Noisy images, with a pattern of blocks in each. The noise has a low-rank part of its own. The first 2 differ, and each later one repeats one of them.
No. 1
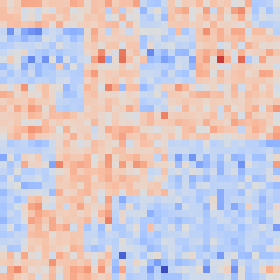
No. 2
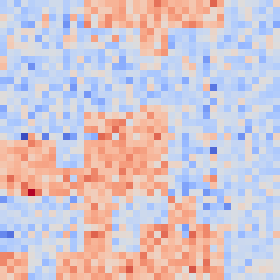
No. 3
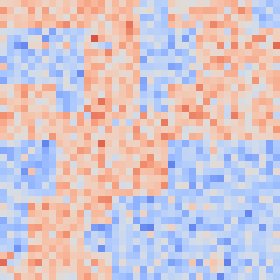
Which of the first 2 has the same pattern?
1
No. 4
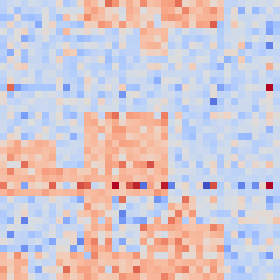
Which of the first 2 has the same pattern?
2
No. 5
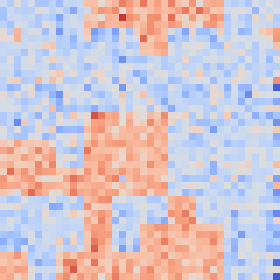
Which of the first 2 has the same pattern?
2
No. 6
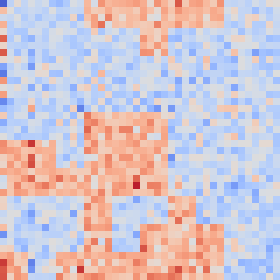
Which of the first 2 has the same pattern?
2
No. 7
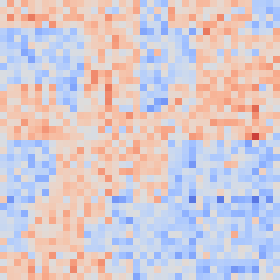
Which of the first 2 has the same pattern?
1
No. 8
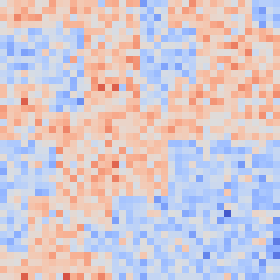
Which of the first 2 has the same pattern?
1
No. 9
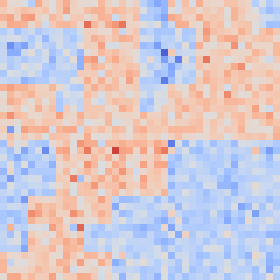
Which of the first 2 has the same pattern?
1
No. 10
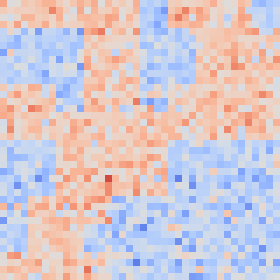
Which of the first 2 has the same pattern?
1
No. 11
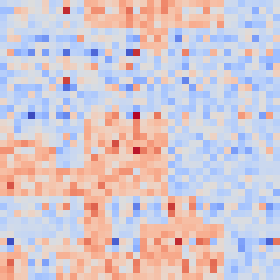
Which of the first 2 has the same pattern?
2
